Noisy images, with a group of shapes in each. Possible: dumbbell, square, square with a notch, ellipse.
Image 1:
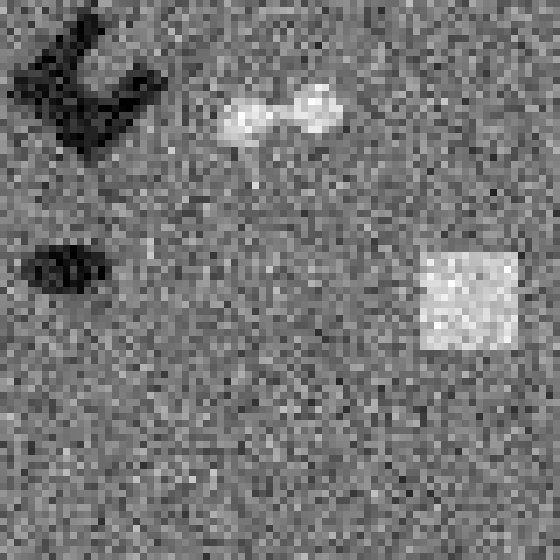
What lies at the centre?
nothing
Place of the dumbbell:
top middle
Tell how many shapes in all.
4
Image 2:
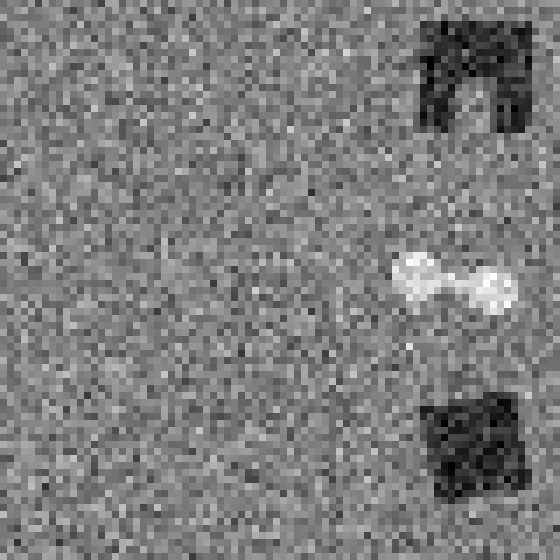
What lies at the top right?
square with a notch
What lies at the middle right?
dumbbell
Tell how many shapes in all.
3
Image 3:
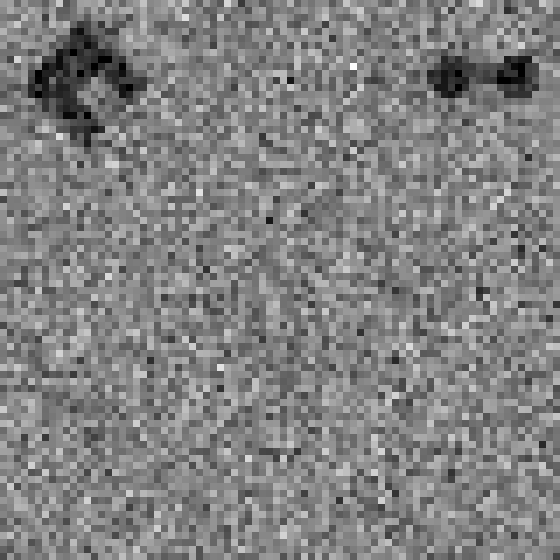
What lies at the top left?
square with a notch
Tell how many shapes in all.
2
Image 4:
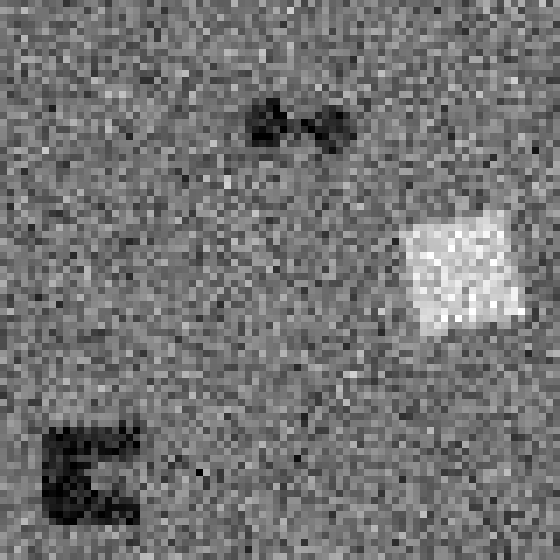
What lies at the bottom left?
square with a notch
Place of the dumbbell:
top middle
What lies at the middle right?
square
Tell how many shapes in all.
3
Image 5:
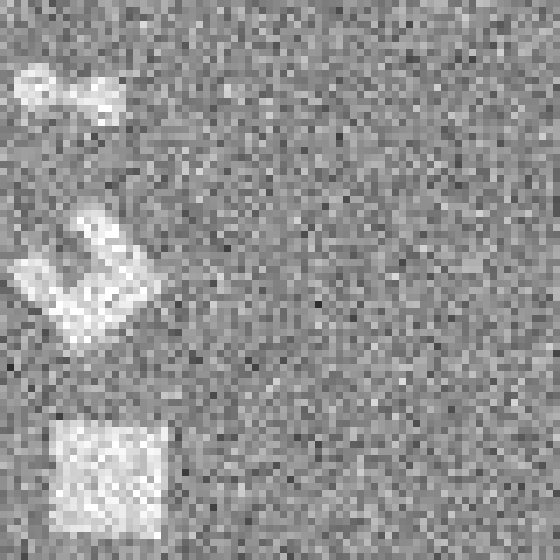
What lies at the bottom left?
square
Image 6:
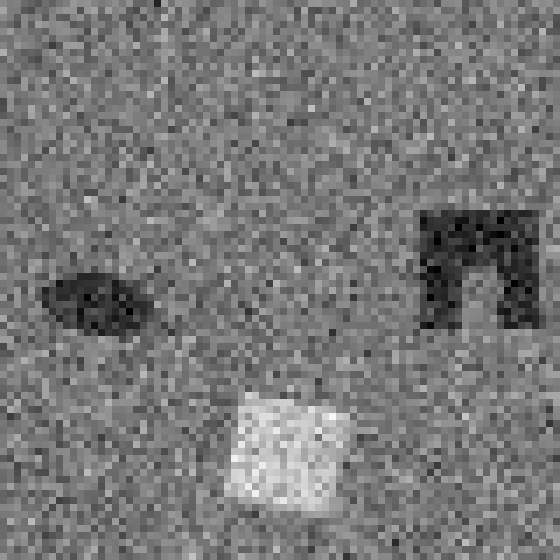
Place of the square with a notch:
middle right
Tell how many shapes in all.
3
